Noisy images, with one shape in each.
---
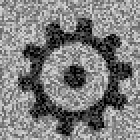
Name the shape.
gear
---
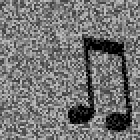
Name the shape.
pair of musical notes
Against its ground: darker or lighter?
darker
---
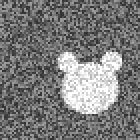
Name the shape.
bear's head
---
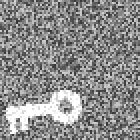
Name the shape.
key
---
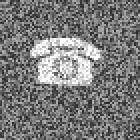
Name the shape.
telephone
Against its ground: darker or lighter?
lighter
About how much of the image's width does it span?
half
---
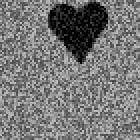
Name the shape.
heart
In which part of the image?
top middle
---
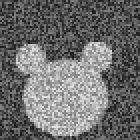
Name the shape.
bear's head
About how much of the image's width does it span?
two thirds
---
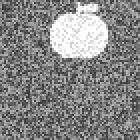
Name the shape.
apple
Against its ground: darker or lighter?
lighter
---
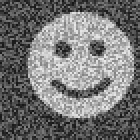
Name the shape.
smiling face
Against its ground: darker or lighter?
lighter
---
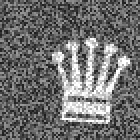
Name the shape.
chess queen
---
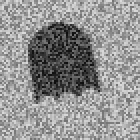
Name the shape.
ghost
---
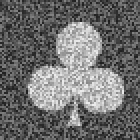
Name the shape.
club
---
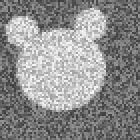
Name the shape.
bear's head
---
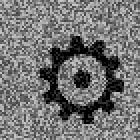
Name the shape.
gear
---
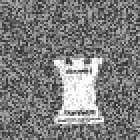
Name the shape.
chess rook
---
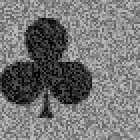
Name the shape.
club
